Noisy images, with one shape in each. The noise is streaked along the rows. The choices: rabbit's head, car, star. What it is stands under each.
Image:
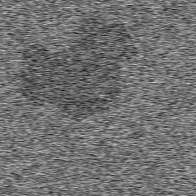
car
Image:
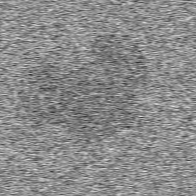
car
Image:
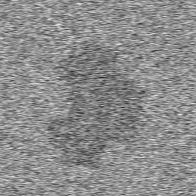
car
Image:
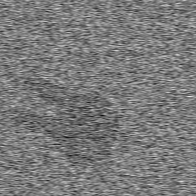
rabbit's head
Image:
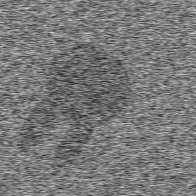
rabbit's head
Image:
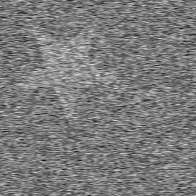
star
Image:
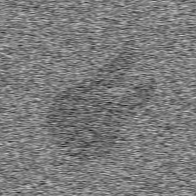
rabbit's head
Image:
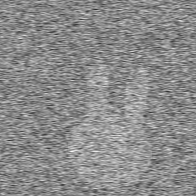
rabbit's head
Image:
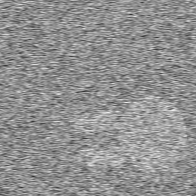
rabbit's head
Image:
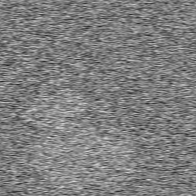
car
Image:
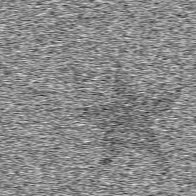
star
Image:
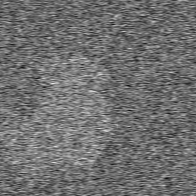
car
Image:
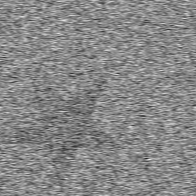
star
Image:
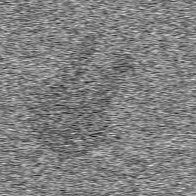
rabbit's head
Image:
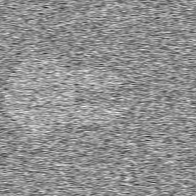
rabbit's head
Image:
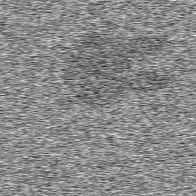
rabbit's head
